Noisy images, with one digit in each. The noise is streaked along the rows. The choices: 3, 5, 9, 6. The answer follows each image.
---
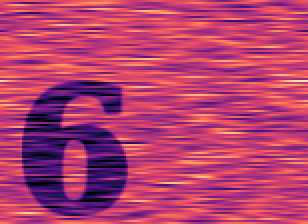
6
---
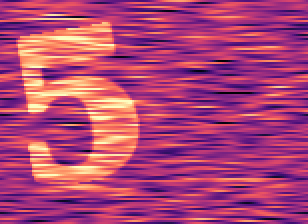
5
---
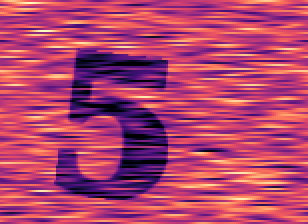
5
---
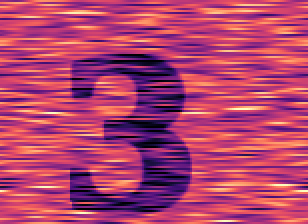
3
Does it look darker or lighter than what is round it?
darker
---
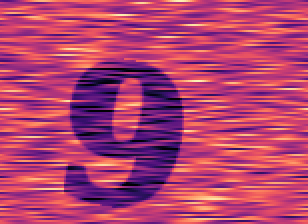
9
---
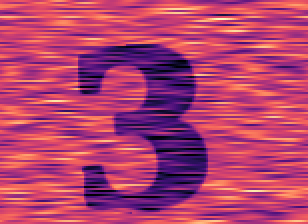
3
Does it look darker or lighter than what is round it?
darker
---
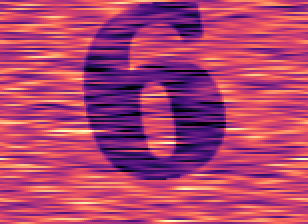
6
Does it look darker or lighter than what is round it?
darker
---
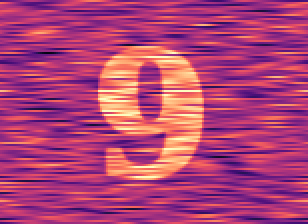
9
